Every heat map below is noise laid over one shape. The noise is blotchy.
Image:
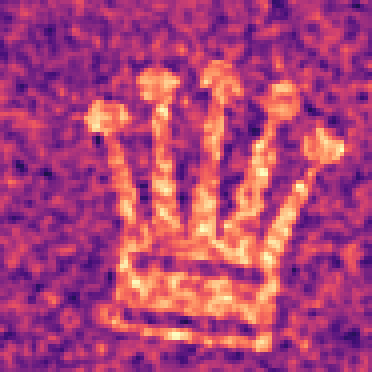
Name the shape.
chess queen
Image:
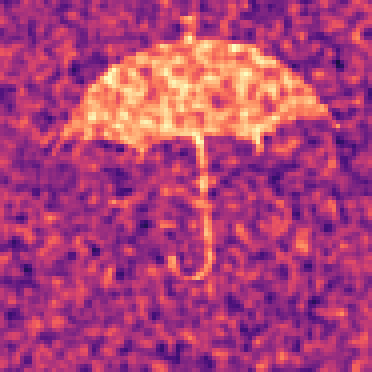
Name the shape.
umbrella
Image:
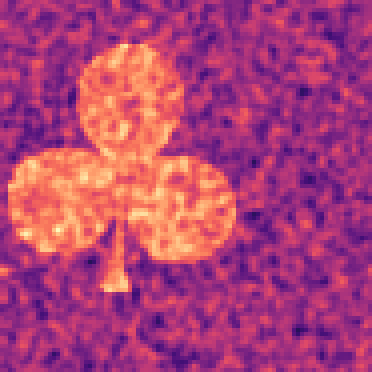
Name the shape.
club
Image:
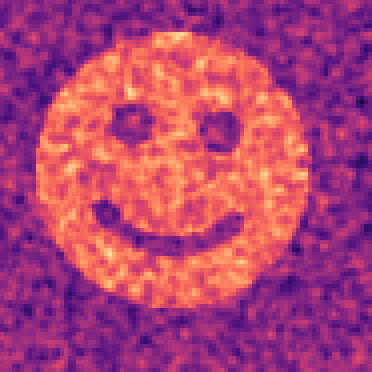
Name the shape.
smiling face
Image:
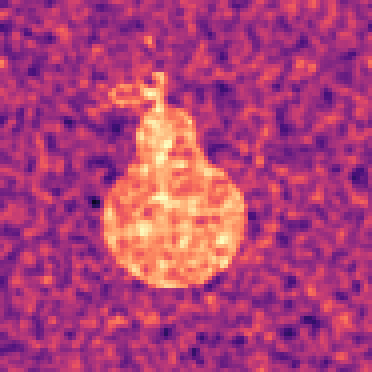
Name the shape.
pear
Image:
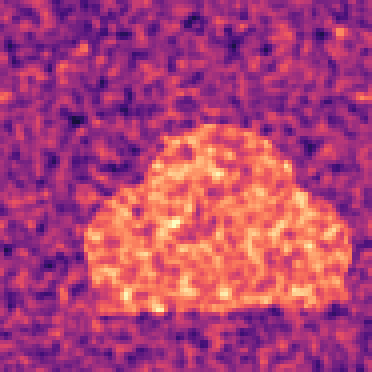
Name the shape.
cloud
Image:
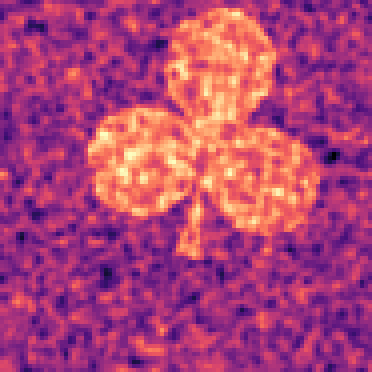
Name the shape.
club
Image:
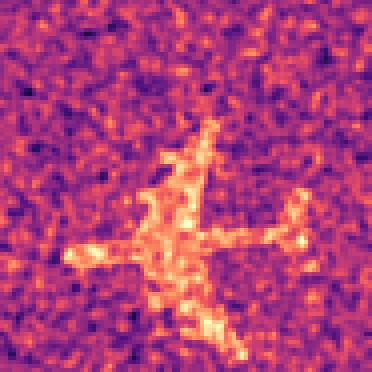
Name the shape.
airplane
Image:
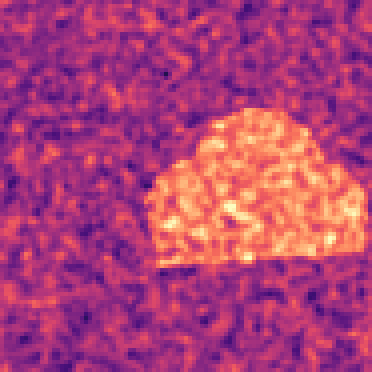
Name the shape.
cloud
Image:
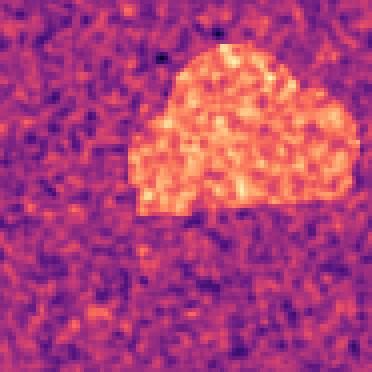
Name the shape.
cloud
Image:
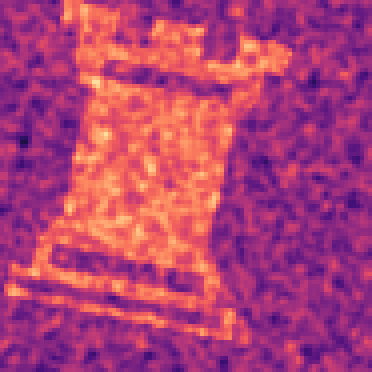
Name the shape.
chess rook
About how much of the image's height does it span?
nearly all
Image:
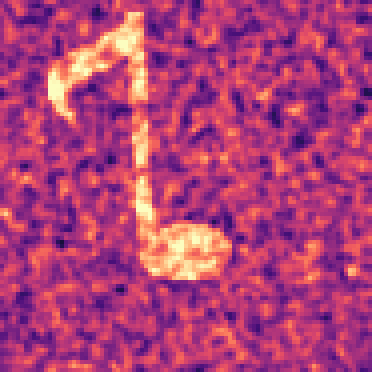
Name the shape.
musical note
